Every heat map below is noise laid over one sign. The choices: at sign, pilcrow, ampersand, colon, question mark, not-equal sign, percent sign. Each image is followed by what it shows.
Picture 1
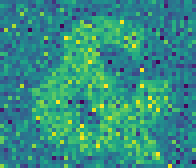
light ampersand
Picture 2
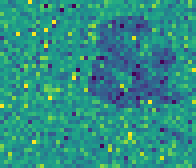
dark ampersand
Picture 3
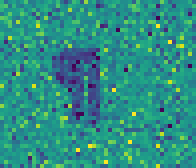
dark pilcrow
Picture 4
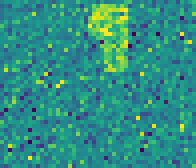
light pilcrow, top middle
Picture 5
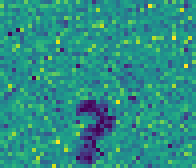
dark question mark, bottom middle
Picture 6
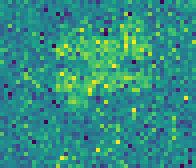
light not-equal sign
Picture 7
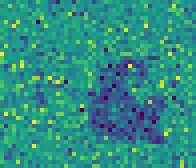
dark ampersand
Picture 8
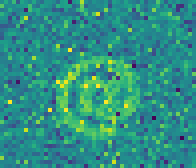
light at sign
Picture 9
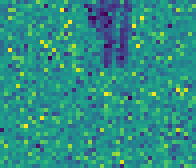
dark pilcrow, top middle
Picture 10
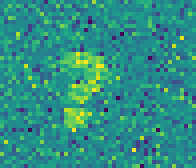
light question mark
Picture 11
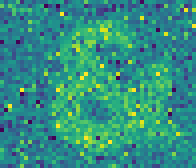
light ampersand
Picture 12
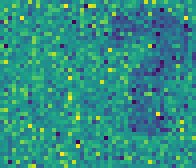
dark question mark
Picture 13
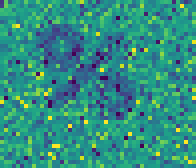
dark percent sign
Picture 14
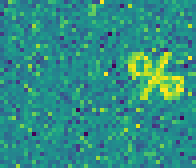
light percent sign, middle right
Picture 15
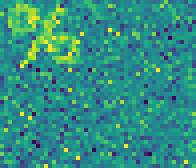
light percent sign, top left
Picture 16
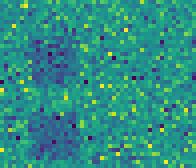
dark colon
